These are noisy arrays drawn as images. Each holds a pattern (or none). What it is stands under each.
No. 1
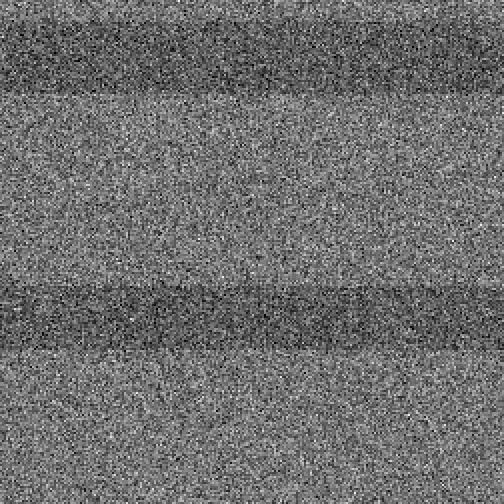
bands of rows
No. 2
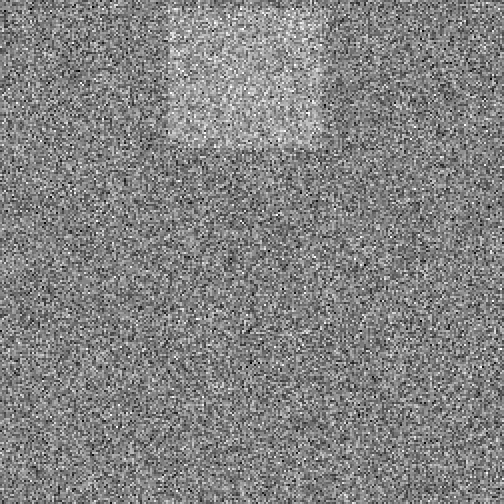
one block
